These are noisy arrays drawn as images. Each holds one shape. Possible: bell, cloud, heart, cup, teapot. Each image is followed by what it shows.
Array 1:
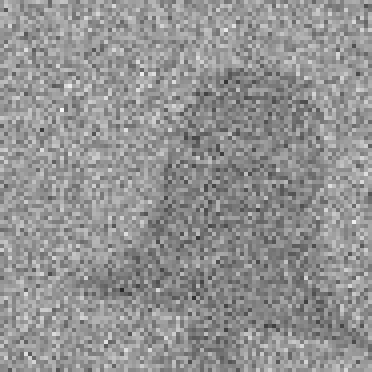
bell
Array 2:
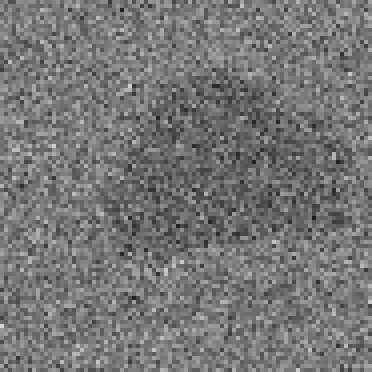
cloud
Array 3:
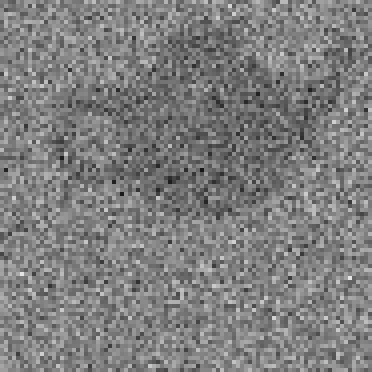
teapot
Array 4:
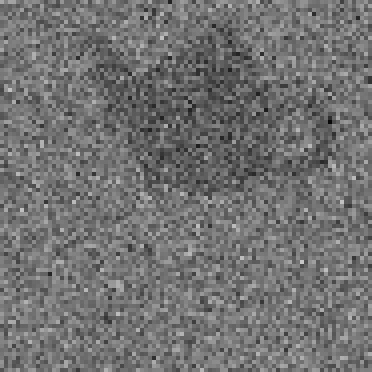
teapot
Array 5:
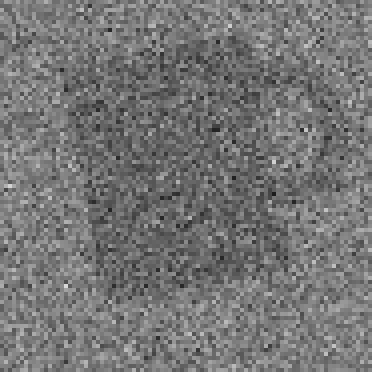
cup
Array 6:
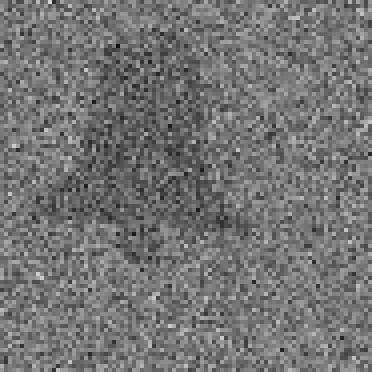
bell
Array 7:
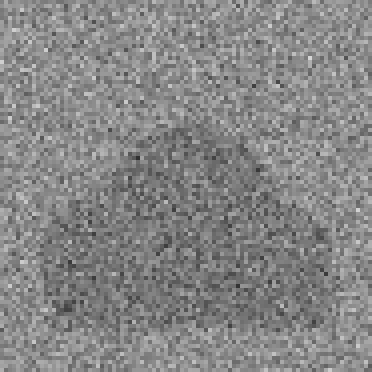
cloud
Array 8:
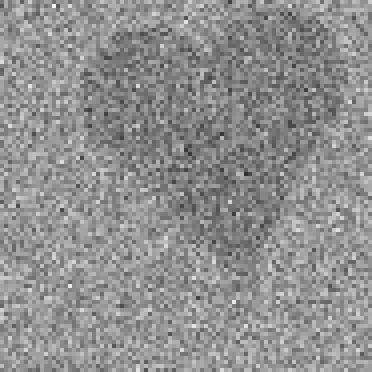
heart
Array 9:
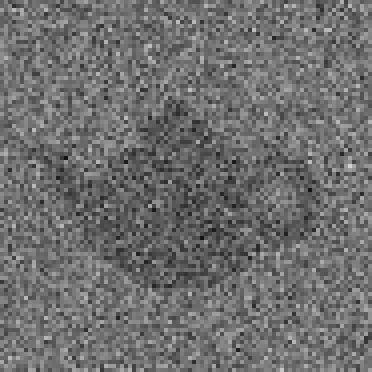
teapot
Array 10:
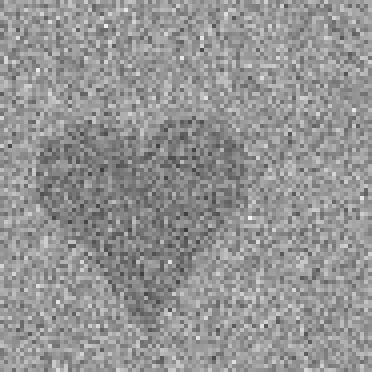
heart
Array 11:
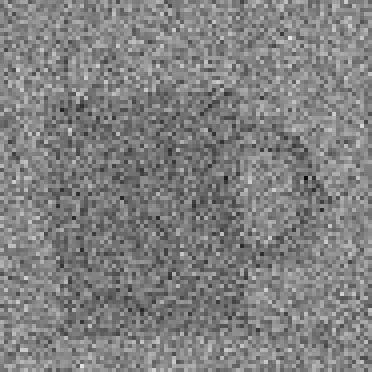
cup
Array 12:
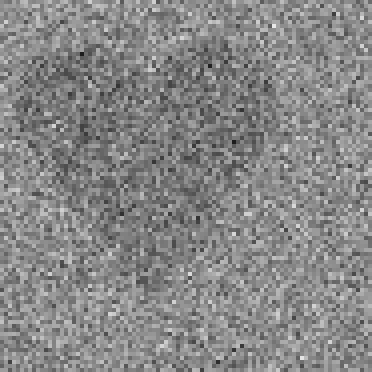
heart
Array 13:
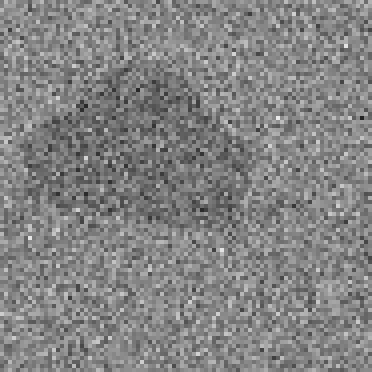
cloud
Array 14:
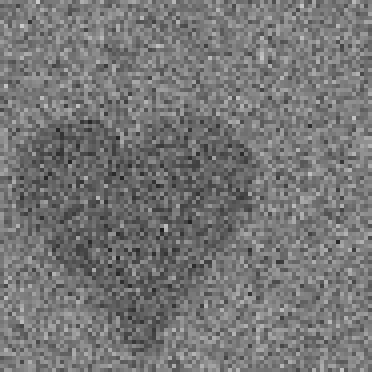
heart
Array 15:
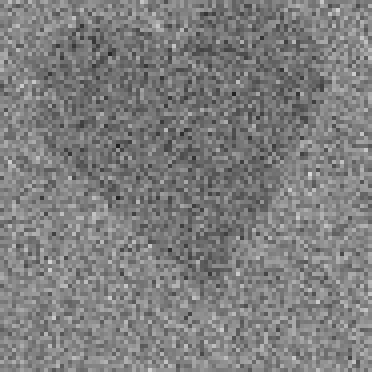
heart
